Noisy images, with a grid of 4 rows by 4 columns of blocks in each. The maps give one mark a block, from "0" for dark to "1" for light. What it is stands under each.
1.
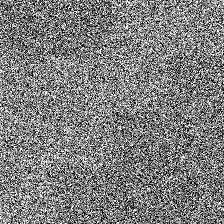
0 0 1 1
1 1 1 0
1 1 0 0
1 0 0 0
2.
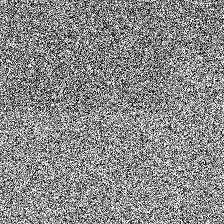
0 0 0 0
0 0 0 1
1 1 1 1
1 1 1 1
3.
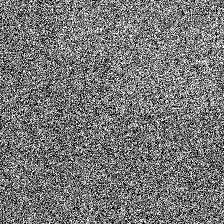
0 1 1 1
0 0 1 1
0 0 0 0
0 0 0 0
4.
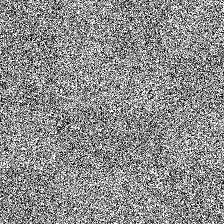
0 1 0 1
0 1 1 0
1 0 0 1
0 1 1 0
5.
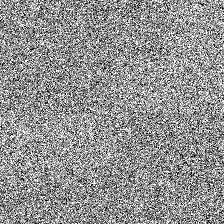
0 0 0 1
0 0 1 1
1 1 0 0
0 0 0 0
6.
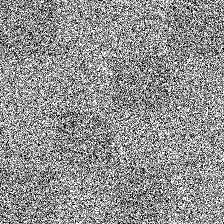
0 1 1 0
1 1 0 1
1 0 1 1
0 1 0 1
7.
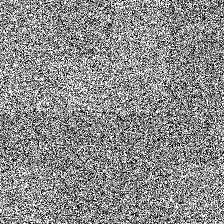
1 0 1 0
1 1 1 0
0 0 0 0
1 0 0 1
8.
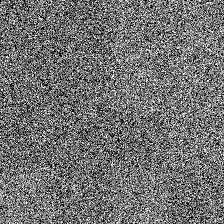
0 0 1 1
0 0 1 1
0 0 0 1
1 0 1 0
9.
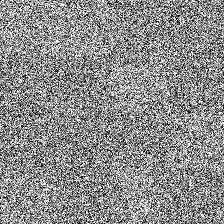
1 1 0 0
0 0 1 0
0 0 0 1
1 0 1 0
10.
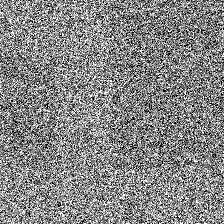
1 1 0 0
0 1 0 0
0 1 0 0
1 1 1 1
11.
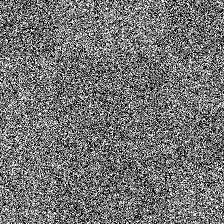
0 1 1 0
1 0 0 1
1 0 0 0
1 0 0 1
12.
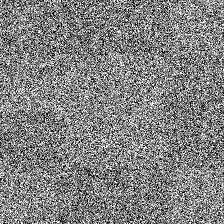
0 0 0 1
1 1 1 0
0 1 1 0
1 0 0 1
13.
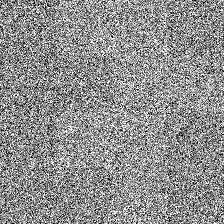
0 1 1 0
0 0 1 1
0 1 1 0
0 0 1 0
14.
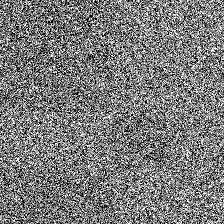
0 0 1 1
0 0 1 1
1 1 0 1
0 0 1 1
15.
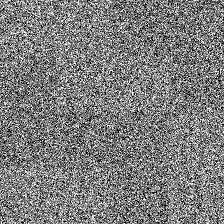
1 1 0 0
0 1 1 0
0 0 0 1
1 1 0 1
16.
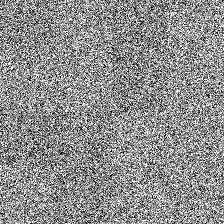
0 1 0 1
1 1 0 1
0 0 1 1
1 0 1 1
